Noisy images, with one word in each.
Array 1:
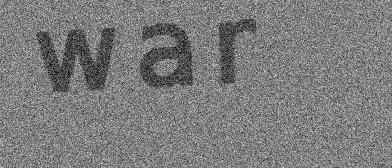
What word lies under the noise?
war
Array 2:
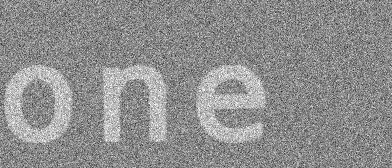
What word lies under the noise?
one
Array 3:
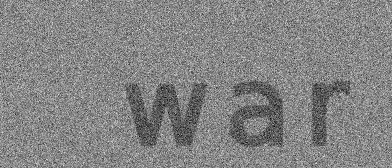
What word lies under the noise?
war
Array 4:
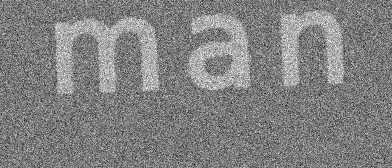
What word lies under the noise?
man
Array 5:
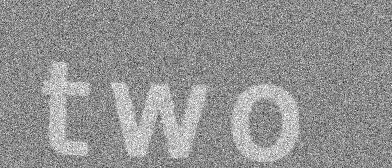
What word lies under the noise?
two
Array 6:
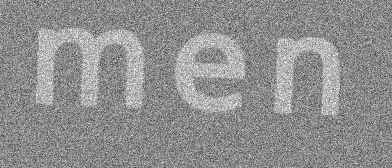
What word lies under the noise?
men
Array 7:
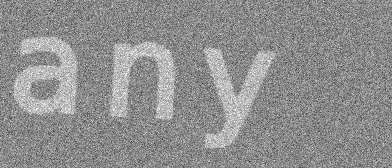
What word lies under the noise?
any
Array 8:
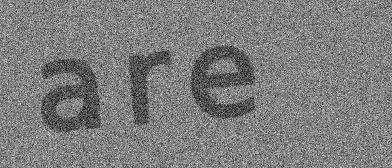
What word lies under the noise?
are
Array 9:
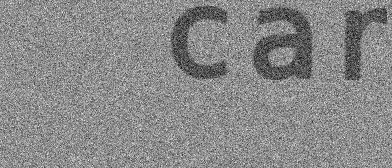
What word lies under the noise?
car
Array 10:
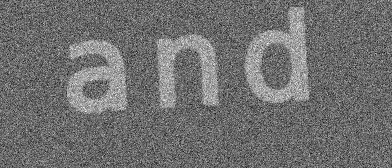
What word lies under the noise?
and
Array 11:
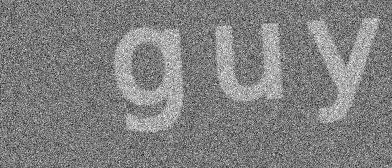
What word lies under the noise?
guy
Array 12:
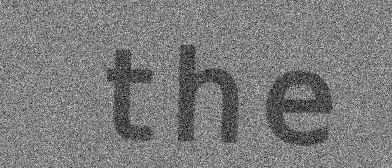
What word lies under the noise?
the
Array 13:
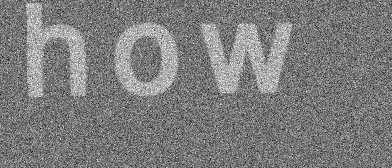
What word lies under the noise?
how
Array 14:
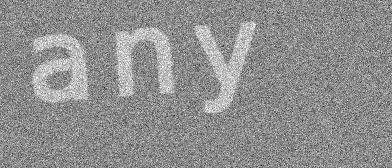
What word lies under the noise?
any
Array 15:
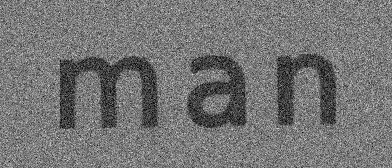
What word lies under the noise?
man
